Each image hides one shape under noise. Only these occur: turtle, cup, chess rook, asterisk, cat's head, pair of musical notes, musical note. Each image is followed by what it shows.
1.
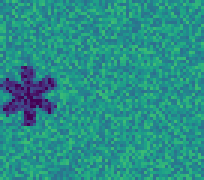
asterisk
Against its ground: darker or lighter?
darker
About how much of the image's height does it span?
a third
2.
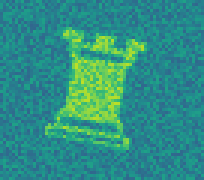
chess rook
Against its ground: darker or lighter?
lighter
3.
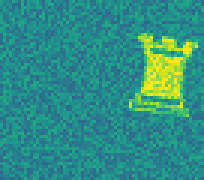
chess rook
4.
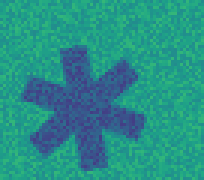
asterisk
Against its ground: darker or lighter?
darker
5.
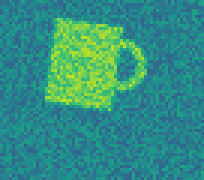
cup
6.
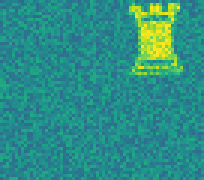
chess rook
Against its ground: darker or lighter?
lighter
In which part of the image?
top right
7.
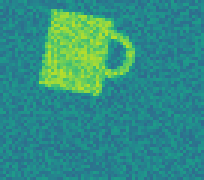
cup
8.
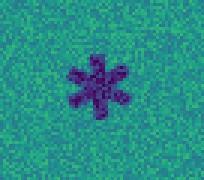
asterisk
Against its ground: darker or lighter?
darker
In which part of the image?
centre
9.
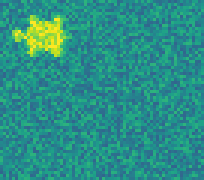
turtle
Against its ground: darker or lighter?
lighter
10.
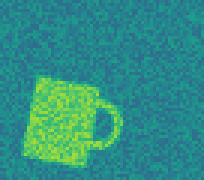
cup
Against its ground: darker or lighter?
lighter
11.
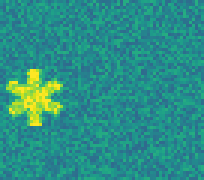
asterisk
